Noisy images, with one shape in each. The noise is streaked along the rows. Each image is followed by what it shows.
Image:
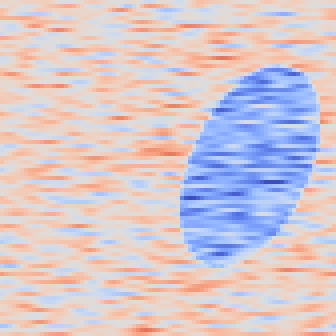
blue ellipse
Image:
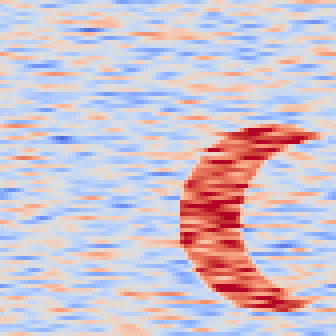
red crescent
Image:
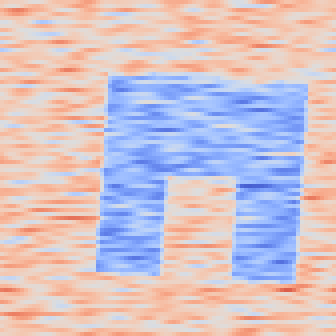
blue square with a notch
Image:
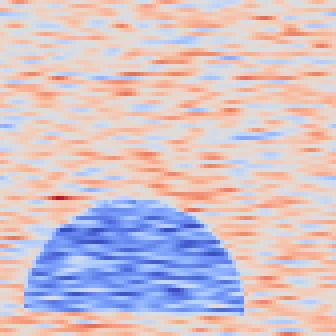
blue half disc
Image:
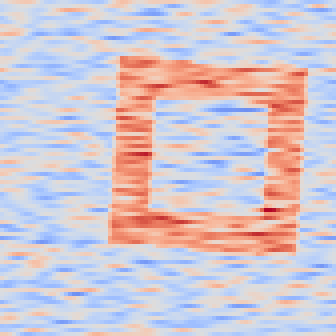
red square frame
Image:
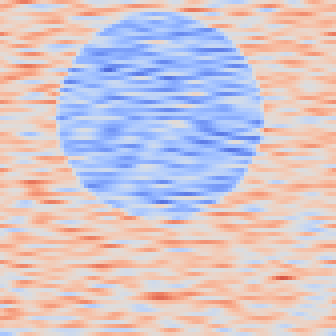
blue disc
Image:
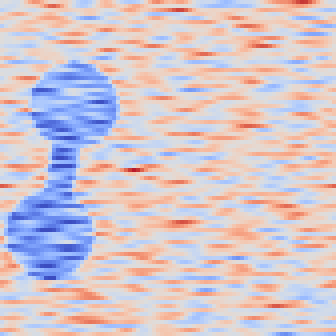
blue dumbbell
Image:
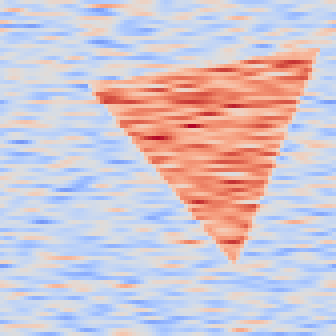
red triangle
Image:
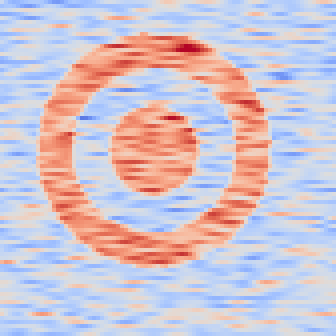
red bullseye
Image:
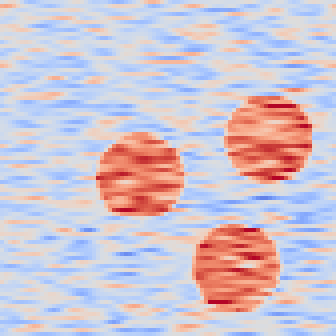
red three dots
